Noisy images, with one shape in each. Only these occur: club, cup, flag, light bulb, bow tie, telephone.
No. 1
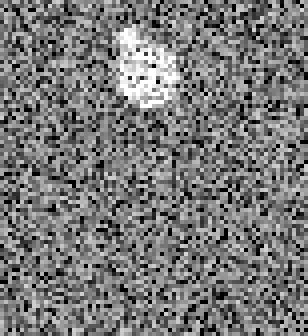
light bulb
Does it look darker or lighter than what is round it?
lighter
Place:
top middle
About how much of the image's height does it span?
a quarter
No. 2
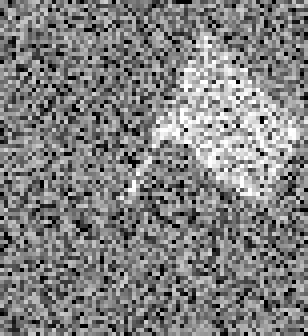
flag
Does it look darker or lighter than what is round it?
lighter
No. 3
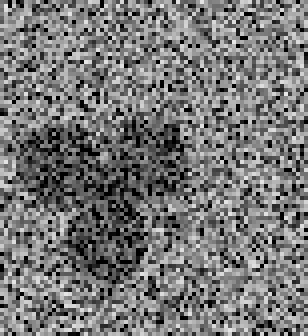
club
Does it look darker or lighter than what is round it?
darker
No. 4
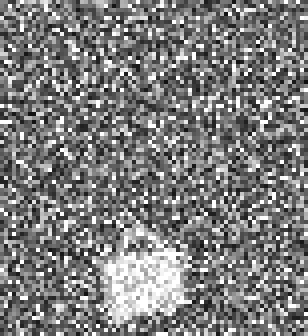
cup
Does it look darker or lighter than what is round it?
lighter
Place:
bottom middle
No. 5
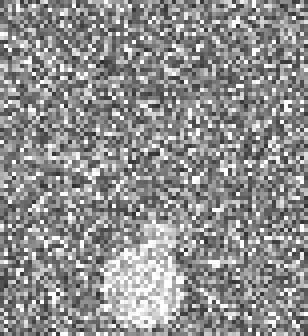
light bulb
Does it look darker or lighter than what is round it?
lighter
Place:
bottom middle
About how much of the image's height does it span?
a third
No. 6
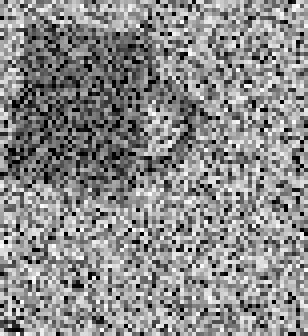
cup
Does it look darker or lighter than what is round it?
darker
